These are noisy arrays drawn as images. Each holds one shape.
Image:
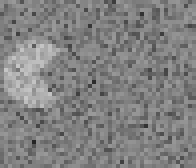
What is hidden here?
light disc with a wedge cut out, middle left
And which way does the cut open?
right
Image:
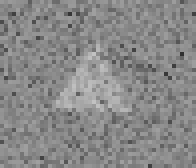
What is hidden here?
light triangle, centre
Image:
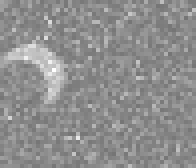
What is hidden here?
light crescent, middle left
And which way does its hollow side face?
down and left
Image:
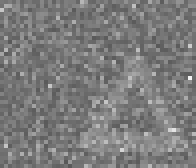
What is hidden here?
light triangle frame
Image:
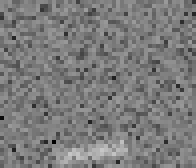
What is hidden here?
light bar, bottom middle
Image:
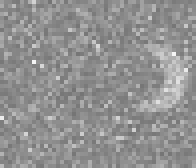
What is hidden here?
light crescent, middle right
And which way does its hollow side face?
left
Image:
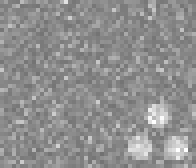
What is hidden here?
light three dots, bottom right
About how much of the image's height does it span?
a third
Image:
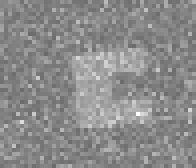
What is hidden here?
light square with a notch
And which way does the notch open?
right
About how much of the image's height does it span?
half
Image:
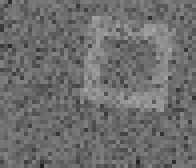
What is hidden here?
light square frame
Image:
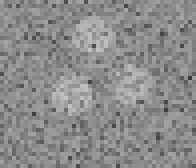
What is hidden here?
light three dots
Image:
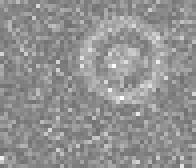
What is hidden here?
light bullseye
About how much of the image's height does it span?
half
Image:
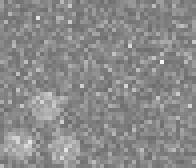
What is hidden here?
light three dots, bottom left
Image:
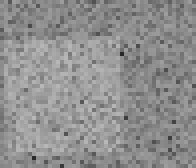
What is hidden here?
light square
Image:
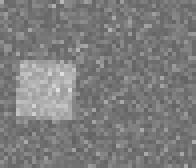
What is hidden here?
light square, middle left
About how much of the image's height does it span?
a third
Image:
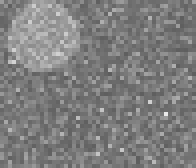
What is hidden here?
light disc, top left
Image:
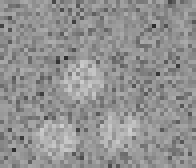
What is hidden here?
light three dots
